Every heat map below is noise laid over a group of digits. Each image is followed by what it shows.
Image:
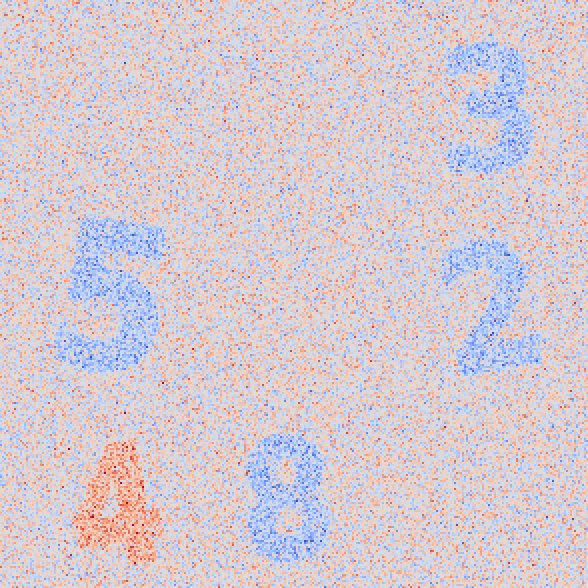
top right: blue 3; middle left: blue 5; middle right: blue 2; bottom left: red 4; bottom middle: blue 8
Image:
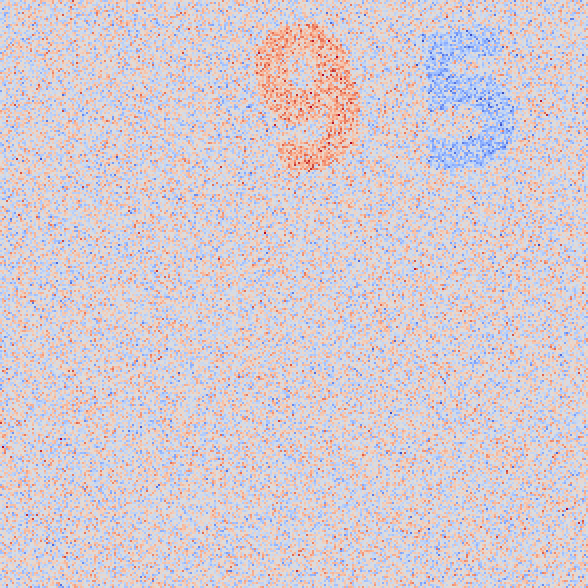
top middle: red 9; top right: blue 5
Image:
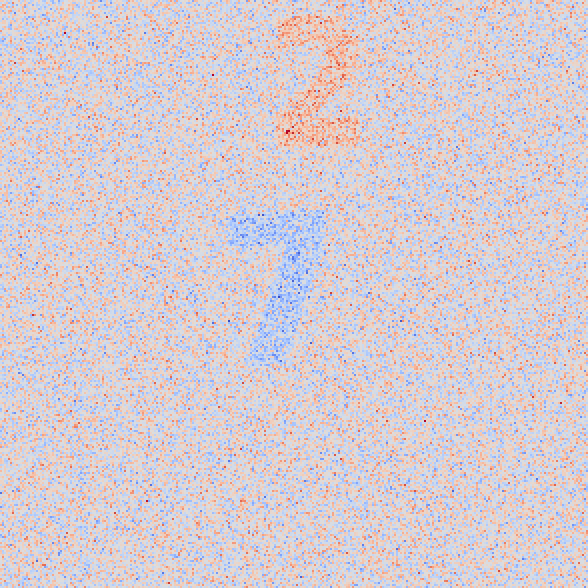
top middle: red 2; centre: blue 7
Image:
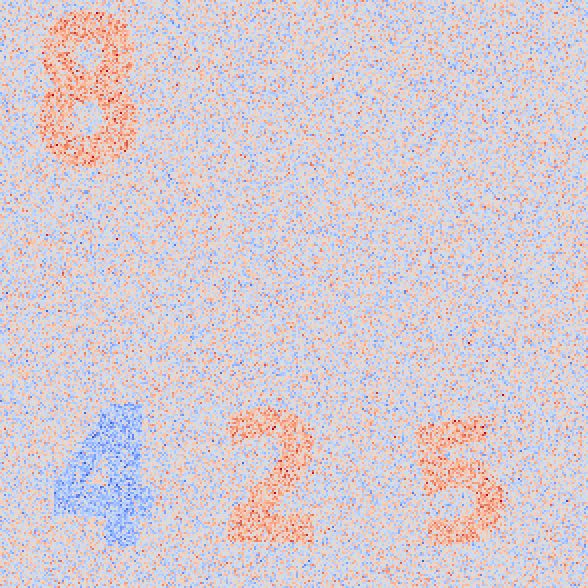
top left: red 8; bottom left: blue 4; bottom middle: red 2; bottom right: red 5
